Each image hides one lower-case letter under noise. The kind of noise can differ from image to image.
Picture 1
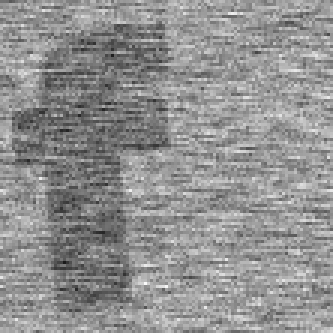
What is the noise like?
streaked along the rows
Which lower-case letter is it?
f
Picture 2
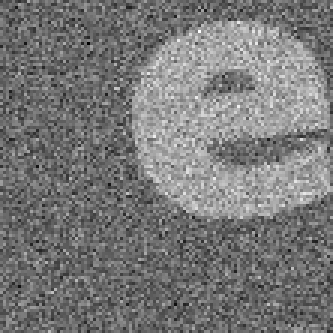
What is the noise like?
low rank plus noise
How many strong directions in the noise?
one
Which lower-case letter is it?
e
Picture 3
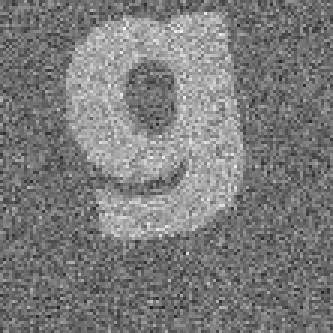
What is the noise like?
low rank plus noise
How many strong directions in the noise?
five to eight
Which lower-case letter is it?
g
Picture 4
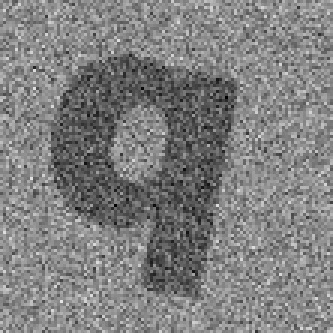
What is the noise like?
independent entries
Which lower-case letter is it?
q
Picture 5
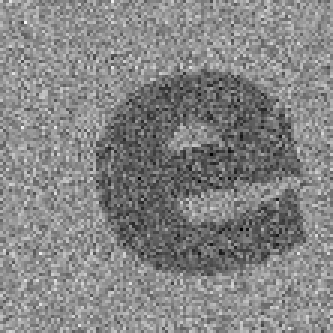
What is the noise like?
low rank plus noise
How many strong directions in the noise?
five to eight
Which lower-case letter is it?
e
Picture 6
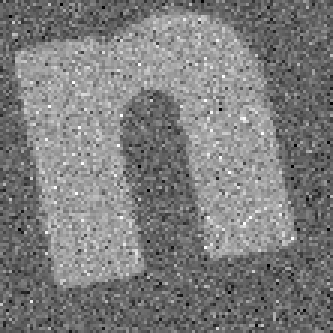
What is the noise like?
heavy tails
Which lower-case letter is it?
n
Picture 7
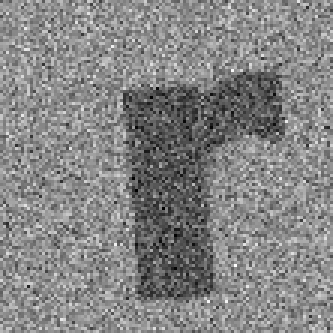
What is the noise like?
independent entries
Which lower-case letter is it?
r
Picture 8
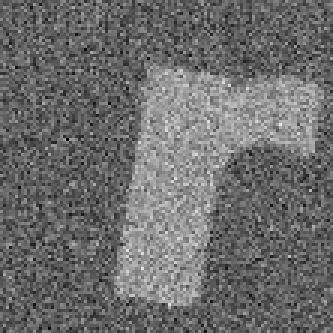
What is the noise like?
low rank plus noise
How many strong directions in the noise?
one
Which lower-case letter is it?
r
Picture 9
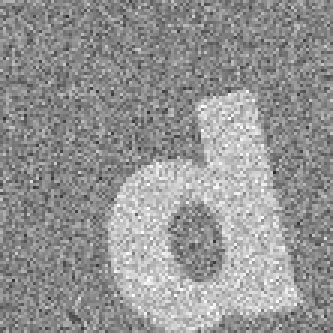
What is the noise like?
independent entries
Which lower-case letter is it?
d
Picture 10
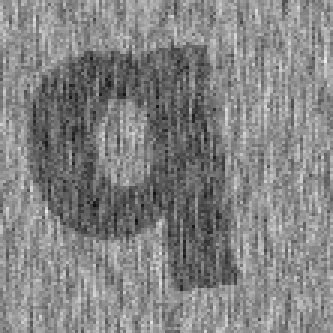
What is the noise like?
streaked along the columns
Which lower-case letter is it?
q
